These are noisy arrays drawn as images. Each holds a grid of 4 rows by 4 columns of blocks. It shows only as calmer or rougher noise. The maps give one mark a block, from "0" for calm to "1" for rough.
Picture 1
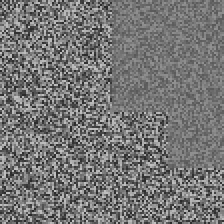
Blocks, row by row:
1 1 0 0
1 1 0 0
1 1 1 0
1 1 1 1
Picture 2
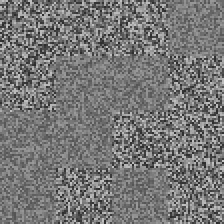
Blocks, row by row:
1 1 1 0
1 0 0 1
0 0 1 1
0 1 0 1
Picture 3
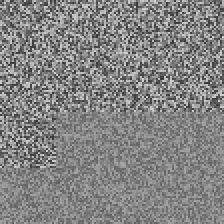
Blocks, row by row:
1 1 1 1
1 1 1 1
1 0 0 0
0 0 0 0
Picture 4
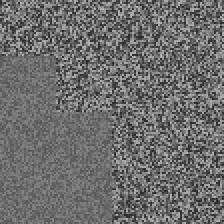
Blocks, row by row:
1 1 1 1
0 1 1 1
0 0 1 1
0 0 1 1
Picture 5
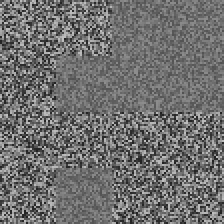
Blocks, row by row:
1 1 0 0
1 0 0 0
1 1 1 1
1 0 1 1
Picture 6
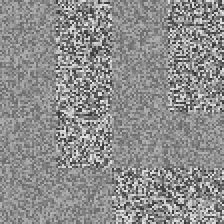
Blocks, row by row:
0 1 0 1
0 1 0 1
0 1 0 0
0 0 1 1
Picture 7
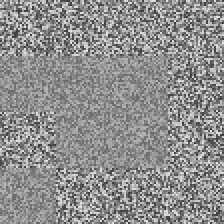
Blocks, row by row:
1 1 1 1
0 0 0 1
1 0 0 1
0 1 1 1
